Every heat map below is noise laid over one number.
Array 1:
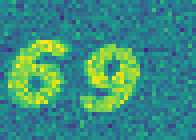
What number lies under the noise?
69
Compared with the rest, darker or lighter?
lighter
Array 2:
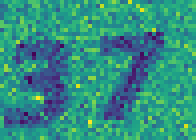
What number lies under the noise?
37
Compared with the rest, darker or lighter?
darker
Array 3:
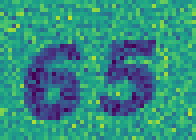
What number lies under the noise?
65
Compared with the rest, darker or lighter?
darker
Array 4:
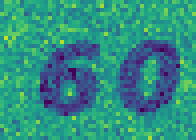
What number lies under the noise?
60
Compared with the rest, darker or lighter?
darker
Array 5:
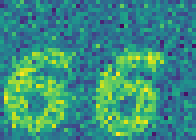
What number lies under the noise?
66
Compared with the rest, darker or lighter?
lighter
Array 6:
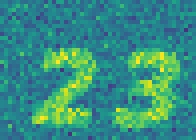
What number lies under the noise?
23
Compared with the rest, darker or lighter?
lighter
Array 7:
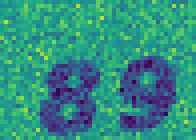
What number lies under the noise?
89
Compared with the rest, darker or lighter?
darker
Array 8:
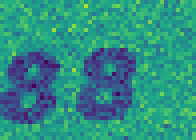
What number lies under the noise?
88
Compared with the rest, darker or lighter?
darker
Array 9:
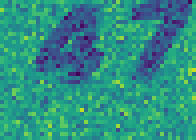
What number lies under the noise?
47
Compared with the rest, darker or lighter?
darker
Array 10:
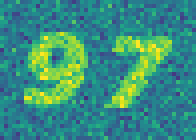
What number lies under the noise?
97
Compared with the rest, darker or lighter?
lighter
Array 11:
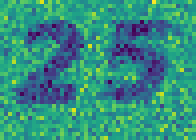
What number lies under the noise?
25
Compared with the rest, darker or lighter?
darker
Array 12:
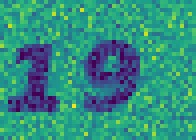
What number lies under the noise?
19
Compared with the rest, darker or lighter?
darker
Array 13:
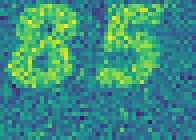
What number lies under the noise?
85
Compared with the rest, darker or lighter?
lighter
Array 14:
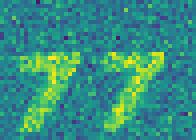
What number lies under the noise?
77
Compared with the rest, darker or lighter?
lighter
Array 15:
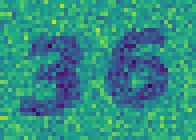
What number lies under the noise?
36
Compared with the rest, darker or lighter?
darker
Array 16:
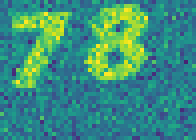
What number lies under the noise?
78
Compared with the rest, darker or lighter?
lighter
